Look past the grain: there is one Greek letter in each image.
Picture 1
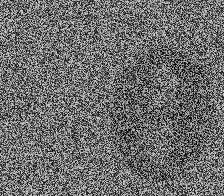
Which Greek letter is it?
theta
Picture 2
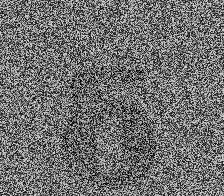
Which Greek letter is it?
delta
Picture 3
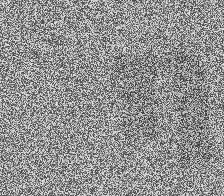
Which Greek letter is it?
eta
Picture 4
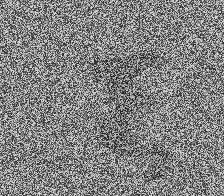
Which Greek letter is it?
xi
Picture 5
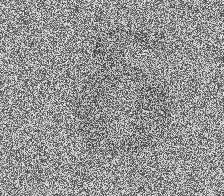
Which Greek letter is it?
delta
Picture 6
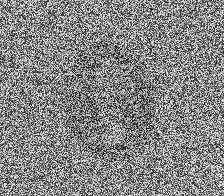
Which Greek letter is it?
theta
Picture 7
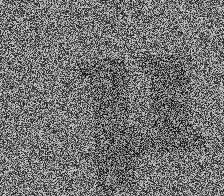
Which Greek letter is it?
mu
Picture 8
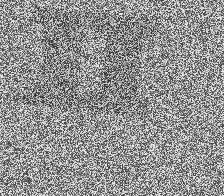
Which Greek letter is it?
pi
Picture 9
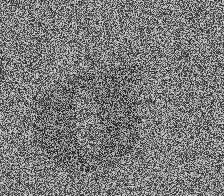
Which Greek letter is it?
sigma
